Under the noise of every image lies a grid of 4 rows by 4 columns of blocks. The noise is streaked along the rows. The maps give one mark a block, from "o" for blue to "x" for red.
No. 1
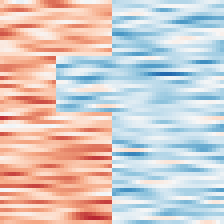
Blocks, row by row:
xxoo
xooo
xxoo
xxoo
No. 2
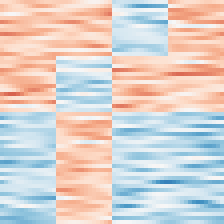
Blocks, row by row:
xxox
xoxx
oxoo
oxoo
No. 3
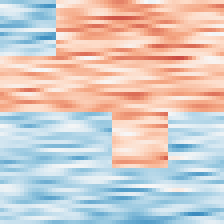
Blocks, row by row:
oxxx
xxxx
ooxo
oooo
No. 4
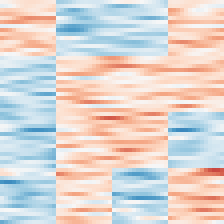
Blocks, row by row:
xoox
oxxx
oxxo
oxox
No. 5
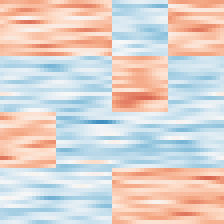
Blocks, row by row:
xxox
ooxo
xooo
ooxx
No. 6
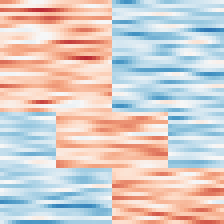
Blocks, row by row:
xxoo
xxoo
oxxo
ooxx
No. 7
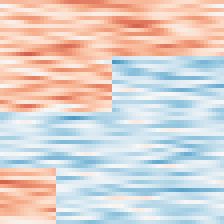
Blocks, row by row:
xxxx
xxoo
oooo
xooo
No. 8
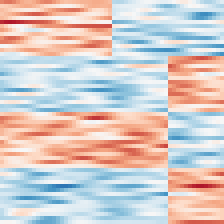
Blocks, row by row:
xxoo
ooox
xxxo
ooox
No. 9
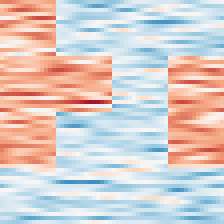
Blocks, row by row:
xooo
xxox
xoox
oooo
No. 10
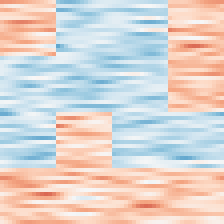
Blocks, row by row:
xoox
ooox
oxoo
xxxx
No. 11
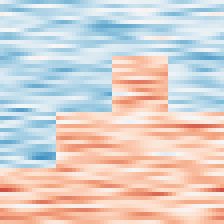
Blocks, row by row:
oooo
ooxo
oxxx
xxxx
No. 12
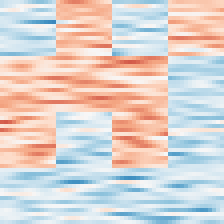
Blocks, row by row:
oxox
xxxo
xoxo
oooo
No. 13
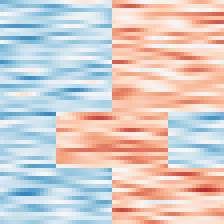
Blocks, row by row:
ooxx
ooxx
oxxo
ooxx
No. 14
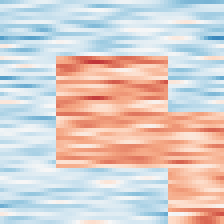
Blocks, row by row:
oooo
oxxo
oxxx
ooox
